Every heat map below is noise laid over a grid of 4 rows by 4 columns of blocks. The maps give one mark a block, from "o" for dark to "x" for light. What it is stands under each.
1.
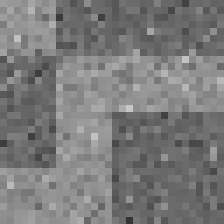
xooo
oxxx
oxoo
xxoo
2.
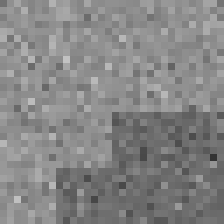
xxxx
xxxx
xxoo
xooo
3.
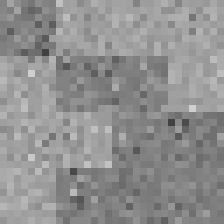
oxxx
xoox
xxoo
xooo
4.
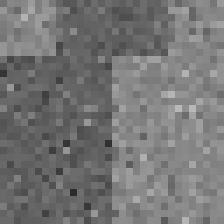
xoox
ooxx
ooxx
ooxx
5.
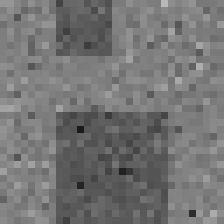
xoxx
xxxx
xoox
xoox
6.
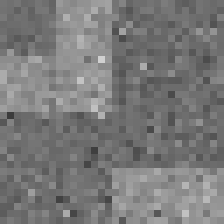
oxoo
xxoo
oooo
ooxx
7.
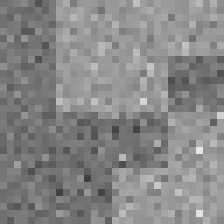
oxxx
oxxo
ooox
ooxx
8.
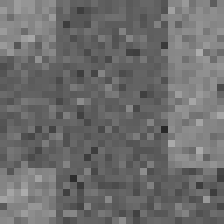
xoox
ooox
ooox
xooo
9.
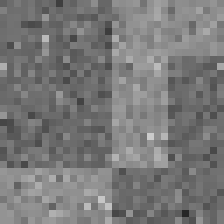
ooxx
ooxo
ooxo
xxoo
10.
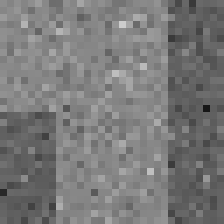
xxxo
xxxo
oxxo
oxxo
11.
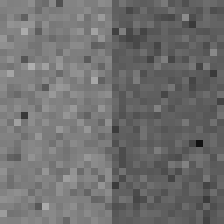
xxoo
xxoo
xxoo
xxoo
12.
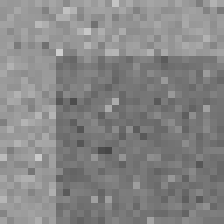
xxxx
xooo
xooo
xooo
